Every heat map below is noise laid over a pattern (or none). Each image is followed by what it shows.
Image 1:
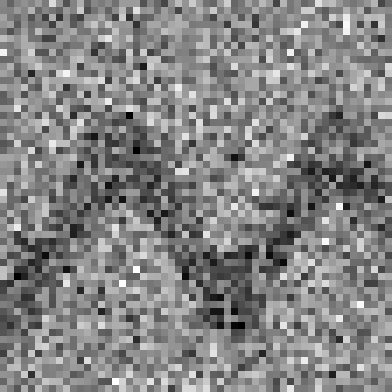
a wavy band
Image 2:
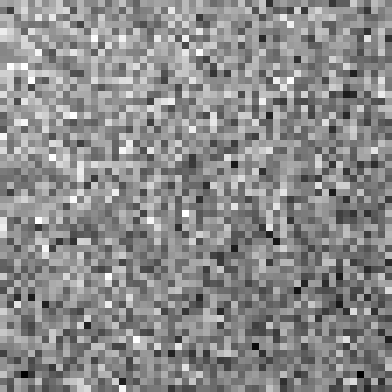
a smooth slope
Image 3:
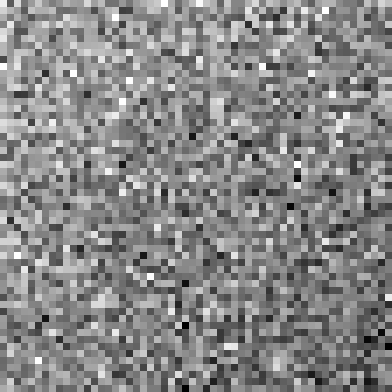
a smooth slope
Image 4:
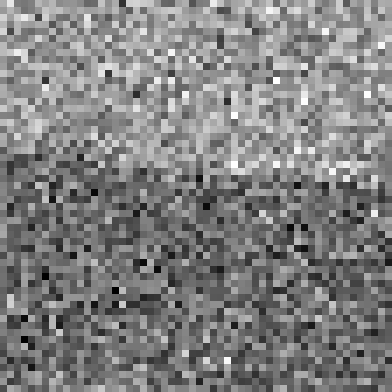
a sharp edge
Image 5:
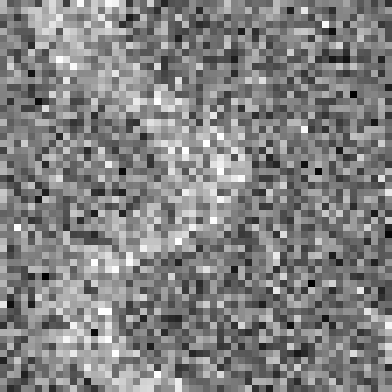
a wavy band
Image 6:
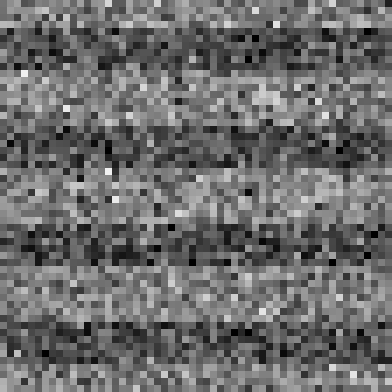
horizontal stripes
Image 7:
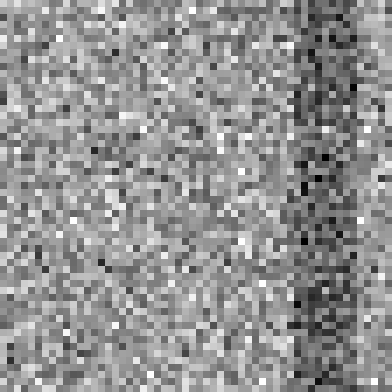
one vertical stripe
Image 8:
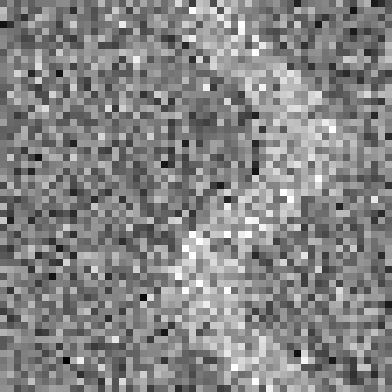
a wavy band
